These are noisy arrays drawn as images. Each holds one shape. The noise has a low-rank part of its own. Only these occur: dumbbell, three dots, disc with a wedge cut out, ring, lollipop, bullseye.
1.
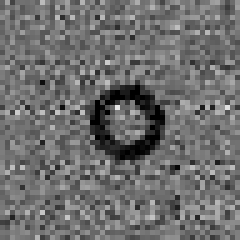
ring
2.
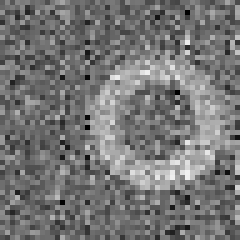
ring
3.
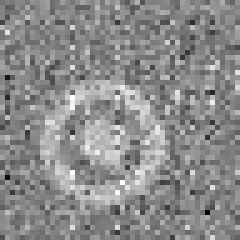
bullseye
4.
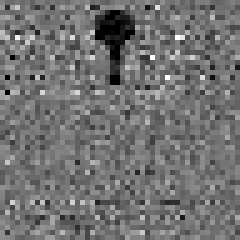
lollipop
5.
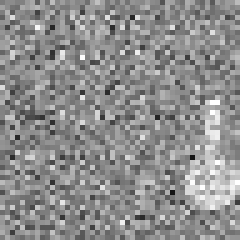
lollipop
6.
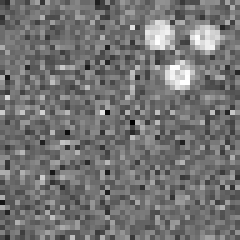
three dots
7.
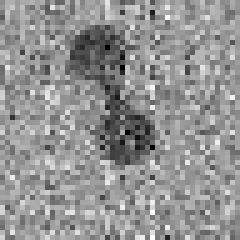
dumbbell
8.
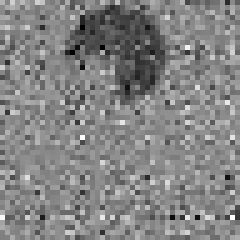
disc with a wedge cut out
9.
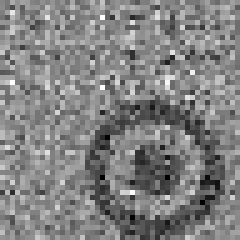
bullseye
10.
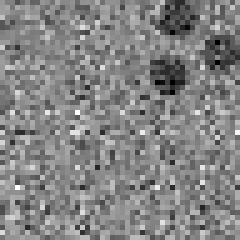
three dots
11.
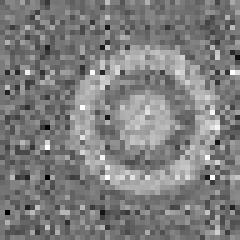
bullseye
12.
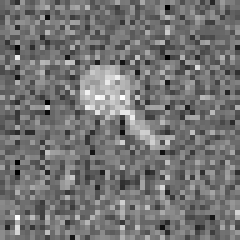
lollipop
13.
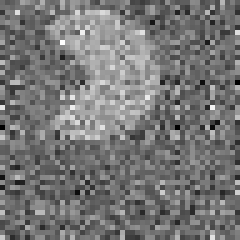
disc with a wedge cut out
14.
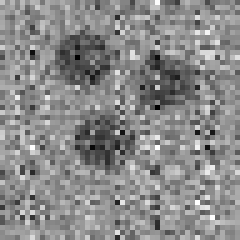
three dots
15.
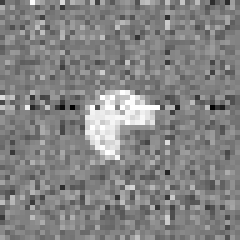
disc with a wedge cut out
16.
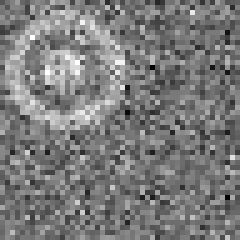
bullseye
